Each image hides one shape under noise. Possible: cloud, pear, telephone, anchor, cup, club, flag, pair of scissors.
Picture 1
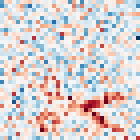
pair of scissors
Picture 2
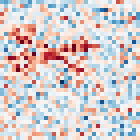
pair of scissors
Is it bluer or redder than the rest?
redder
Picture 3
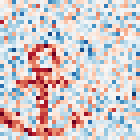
anchor
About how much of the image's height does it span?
two thirds
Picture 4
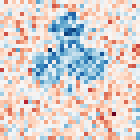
club
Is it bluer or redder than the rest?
bluer
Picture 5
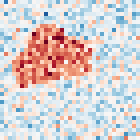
cloud
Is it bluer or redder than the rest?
redder
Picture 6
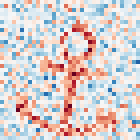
anchor
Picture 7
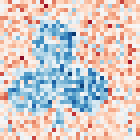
club
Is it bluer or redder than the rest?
bluer
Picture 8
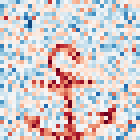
anchor
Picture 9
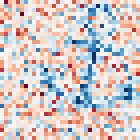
anchor
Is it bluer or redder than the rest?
bluer
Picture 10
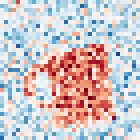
cup
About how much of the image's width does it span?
two thirds
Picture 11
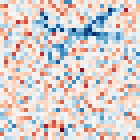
pair of scissors
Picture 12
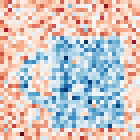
cup
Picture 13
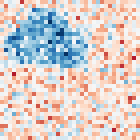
cloud
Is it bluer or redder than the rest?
bluer
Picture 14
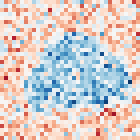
cloud
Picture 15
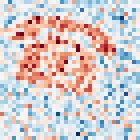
telephone
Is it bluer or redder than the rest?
redder
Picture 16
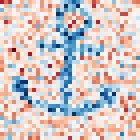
anchor
